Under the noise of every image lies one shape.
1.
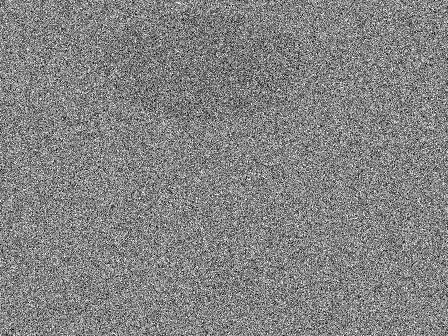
ellipse
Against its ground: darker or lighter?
darker
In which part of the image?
top middle
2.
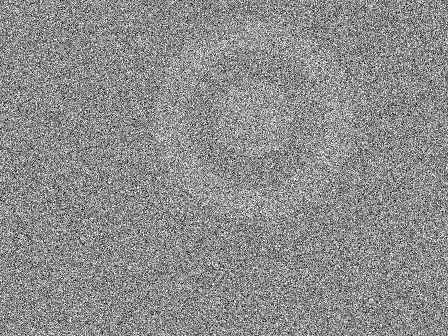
bullseye
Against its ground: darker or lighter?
lighter
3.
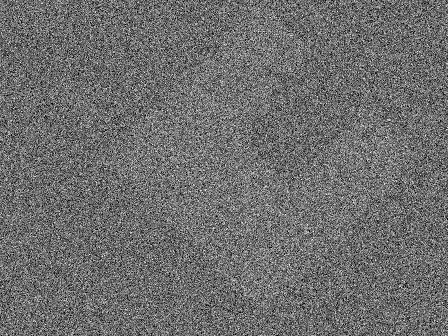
square with a notch
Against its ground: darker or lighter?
lighter
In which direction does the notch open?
up and right
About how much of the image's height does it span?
nearly all
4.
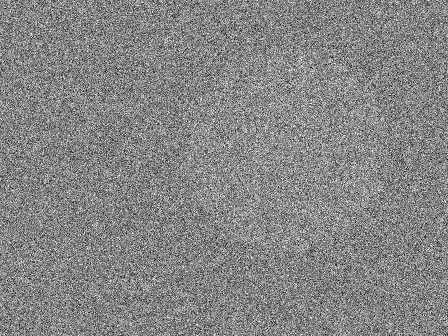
disc
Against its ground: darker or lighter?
lighter
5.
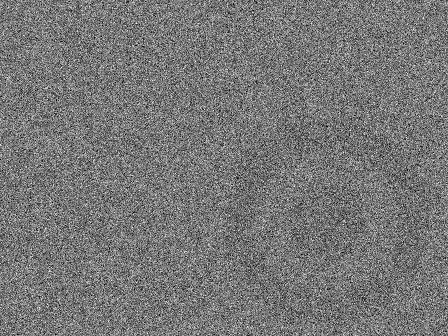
bullseye
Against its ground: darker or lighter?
darker
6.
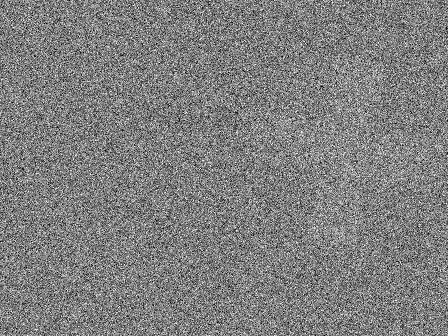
cross
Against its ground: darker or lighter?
lighter
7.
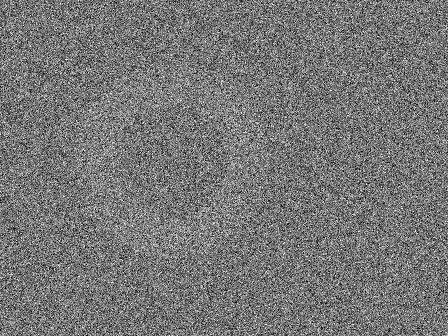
ring
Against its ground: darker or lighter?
lighter
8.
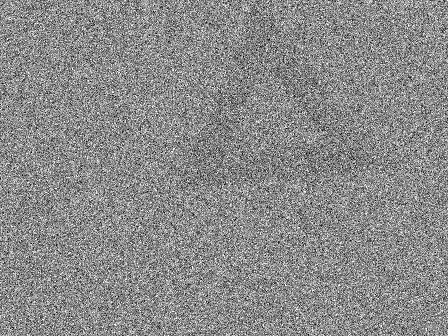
triangle frame
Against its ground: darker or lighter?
darker
